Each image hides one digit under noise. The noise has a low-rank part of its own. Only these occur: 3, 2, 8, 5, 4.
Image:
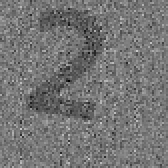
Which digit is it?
2
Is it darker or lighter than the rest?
darker
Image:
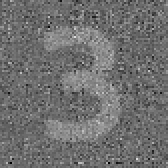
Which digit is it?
3
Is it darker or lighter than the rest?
lighter
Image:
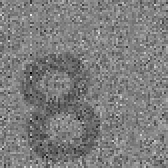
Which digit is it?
8
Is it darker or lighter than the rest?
darker
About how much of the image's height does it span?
two thirds
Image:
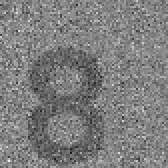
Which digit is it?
8
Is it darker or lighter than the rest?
darker
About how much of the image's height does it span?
two thirds
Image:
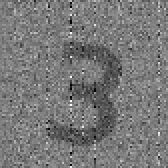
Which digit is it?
3
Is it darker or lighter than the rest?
darker
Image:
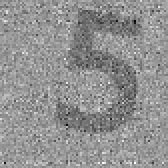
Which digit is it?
5
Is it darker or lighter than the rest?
darker
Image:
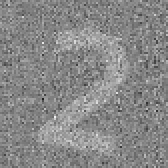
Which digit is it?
2
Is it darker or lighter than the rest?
lighter
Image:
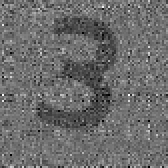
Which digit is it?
3
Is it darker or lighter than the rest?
darker
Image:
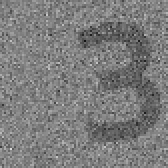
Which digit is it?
3
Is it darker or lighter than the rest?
darker
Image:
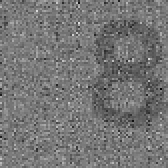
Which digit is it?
8
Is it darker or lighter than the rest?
darker
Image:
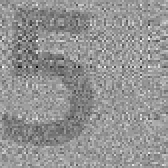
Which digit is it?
5
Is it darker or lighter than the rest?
darker
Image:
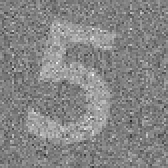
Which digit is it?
5
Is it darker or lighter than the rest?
lighter
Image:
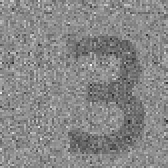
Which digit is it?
3
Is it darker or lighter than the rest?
darker
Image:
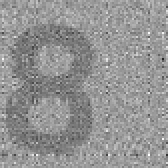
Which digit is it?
8
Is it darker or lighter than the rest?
darker
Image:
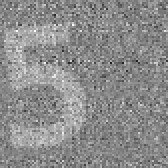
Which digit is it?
5
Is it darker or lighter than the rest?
lighter
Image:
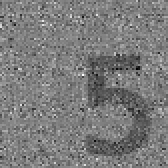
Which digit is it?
5
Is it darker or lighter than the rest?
darker
